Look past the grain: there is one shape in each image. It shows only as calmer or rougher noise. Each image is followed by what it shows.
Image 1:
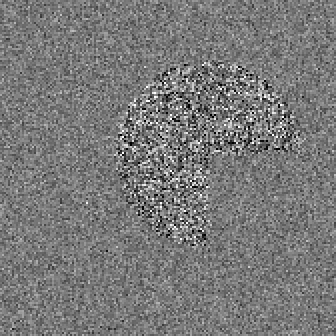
disc with a wedge cut out
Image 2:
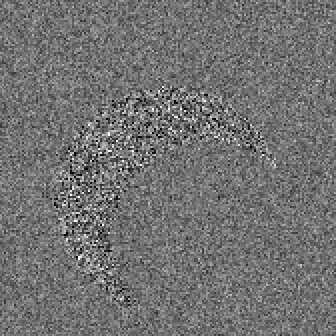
crescent
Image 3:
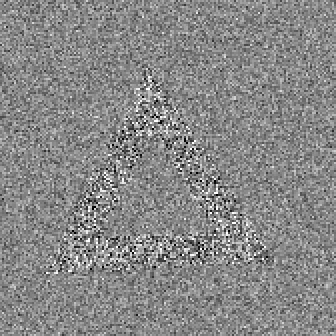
triangle frame
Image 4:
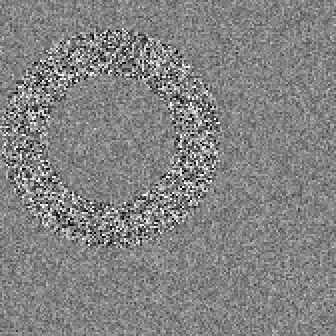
ring
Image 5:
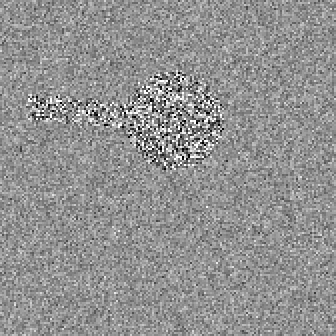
lollipop
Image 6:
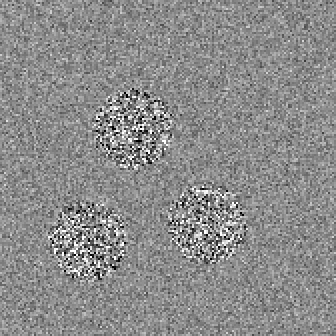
three dots
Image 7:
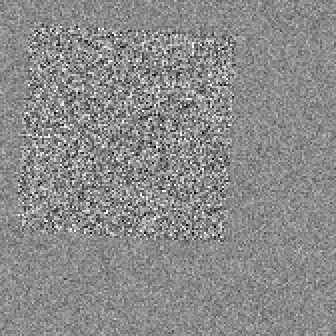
square
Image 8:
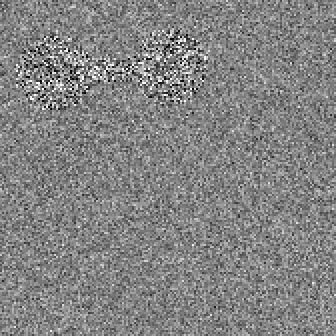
dumbbell
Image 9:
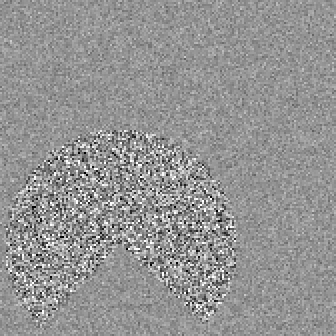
disc with a wedge cut out
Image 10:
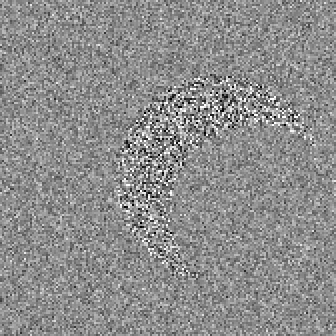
crescent
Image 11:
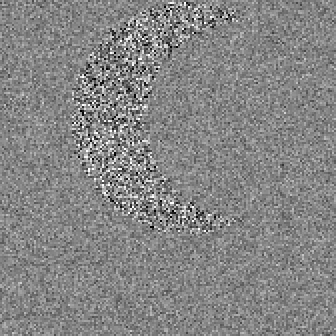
crescent
